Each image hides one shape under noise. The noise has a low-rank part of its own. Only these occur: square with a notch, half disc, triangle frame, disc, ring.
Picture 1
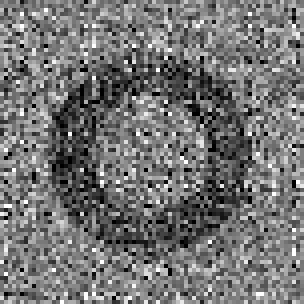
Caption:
dark ring
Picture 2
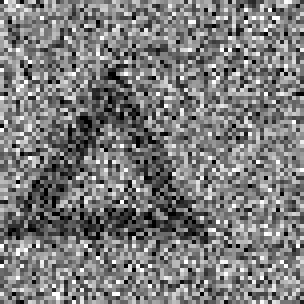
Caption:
dark triangle frame
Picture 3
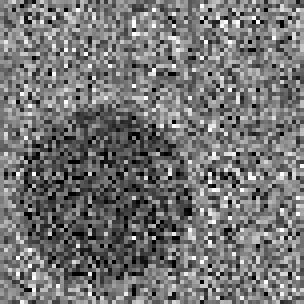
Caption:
dark disc
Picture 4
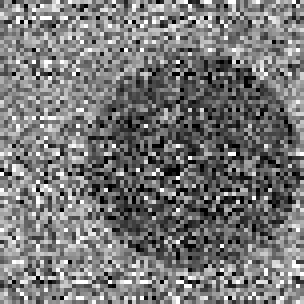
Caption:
dark disc
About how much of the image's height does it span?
two thirds
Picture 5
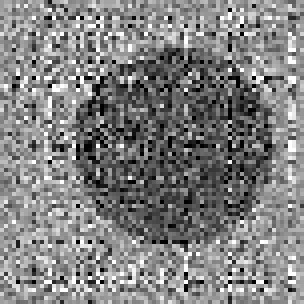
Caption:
dark disc
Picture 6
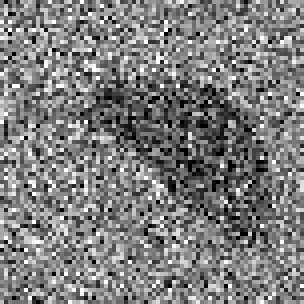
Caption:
dark half disc
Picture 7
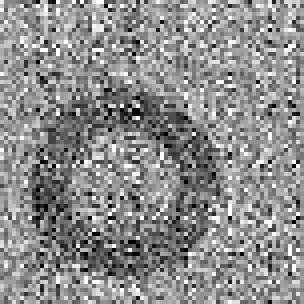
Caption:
dark ring
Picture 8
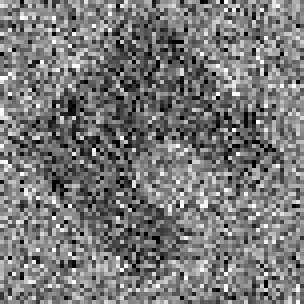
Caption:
dark square with a notch
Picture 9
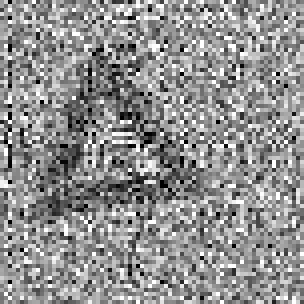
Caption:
dark triangle frame
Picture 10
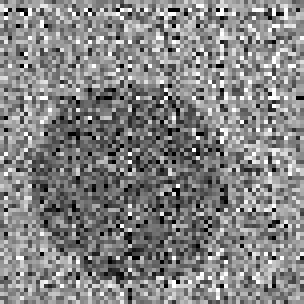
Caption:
dark disc
